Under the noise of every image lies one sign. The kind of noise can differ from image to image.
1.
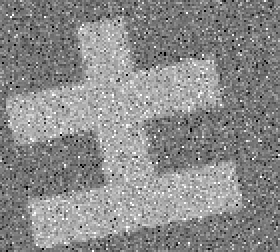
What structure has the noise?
heavy tails
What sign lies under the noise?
plus-minus sign
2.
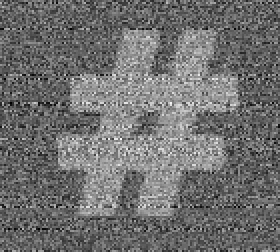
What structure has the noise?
rows of uneven size
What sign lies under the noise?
hash sign
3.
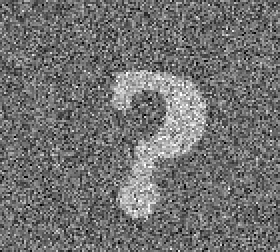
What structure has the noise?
independent entries
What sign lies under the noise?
question mark
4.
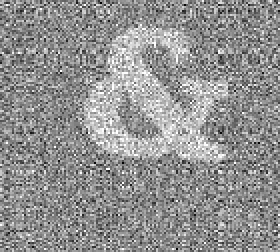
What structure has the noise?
low rank plus noise
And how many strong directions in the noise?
one
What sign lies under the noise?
ampersand
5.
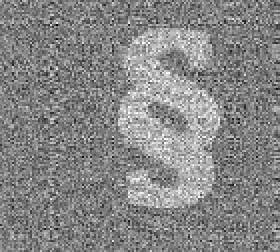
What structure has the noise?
low rank plus noise
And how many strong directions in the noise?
two
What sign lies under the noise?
section sign
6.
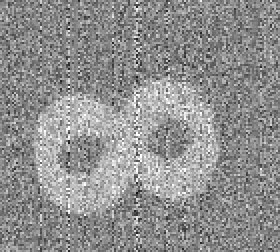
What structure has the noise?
columns of uneven size
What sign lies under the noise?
infinity sign
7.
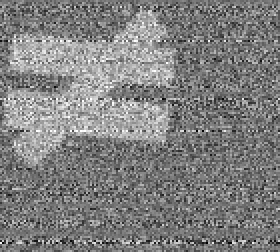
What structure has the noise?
rows of uneven size
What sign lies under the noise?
not-equal sign
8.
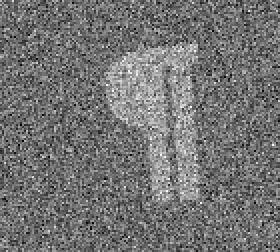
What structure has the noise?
independent entries
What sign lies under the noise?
pilcrow
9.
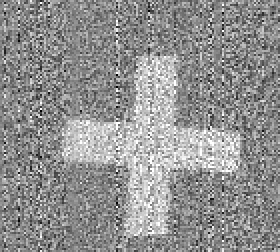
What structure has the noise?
columns of uneven size
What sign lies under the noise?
plus sign
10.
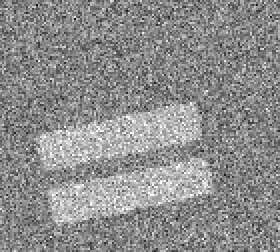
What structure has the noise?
independent entries
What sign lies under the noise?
equals sign
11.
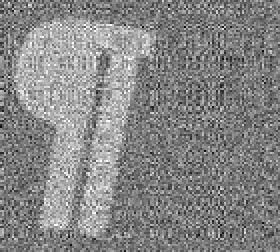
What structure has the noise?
low rank plus noise
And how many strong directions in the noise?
one
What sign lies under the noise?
pilcrow
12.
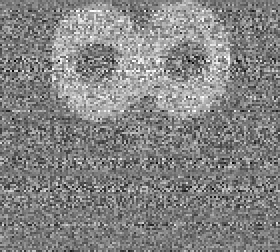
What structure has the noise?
rows of uneven size
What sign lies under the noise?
infinity sign
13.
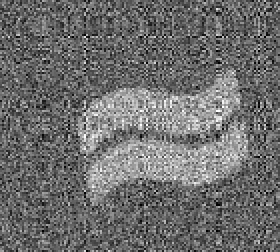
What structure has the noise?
low rank plus noise
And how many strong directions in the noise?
one
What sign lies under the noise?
approximately sign
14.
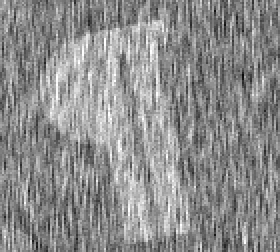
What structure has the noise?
streaked along the columns
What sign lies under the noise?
pilcrow
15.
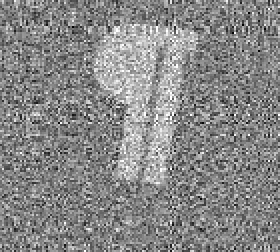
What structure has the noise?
low rank plus noise
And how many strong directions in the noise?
three or four
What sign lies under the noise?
pilcrow
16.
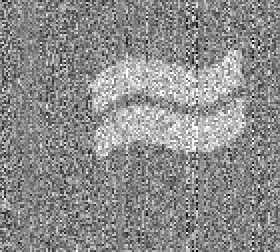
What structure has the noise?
columns of uneven size
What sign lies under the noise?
approximately sign
